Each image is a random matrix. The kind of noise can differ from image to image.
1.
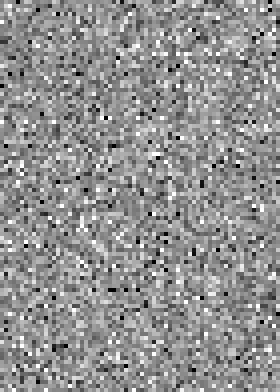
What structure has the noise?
heavy tails
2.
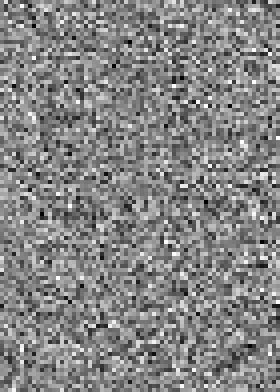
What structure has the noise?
low rank plus noise
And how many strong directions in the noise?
three or four
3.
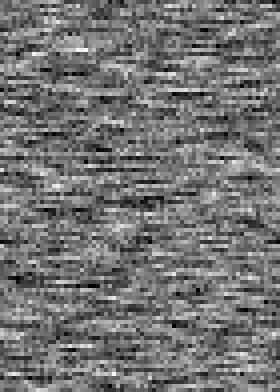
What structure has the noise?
streaked along the rows
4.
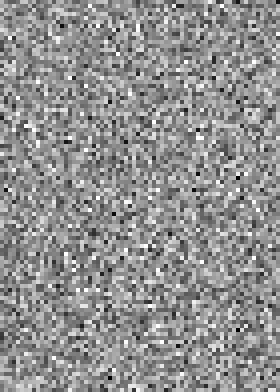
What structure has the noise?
independent entries
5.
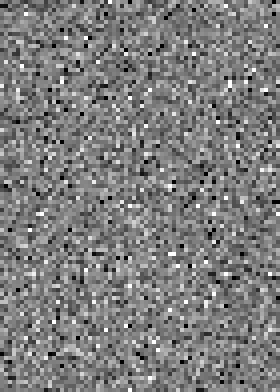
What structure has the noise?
heavy tails
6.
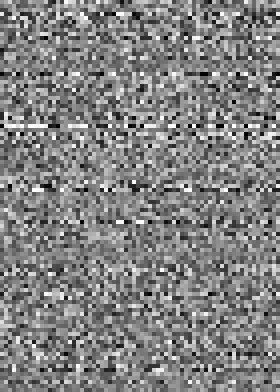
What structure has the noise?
rows of uneven size
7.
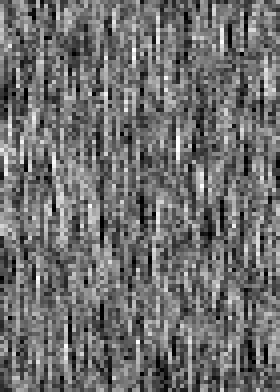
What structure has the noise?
streaked along the columns
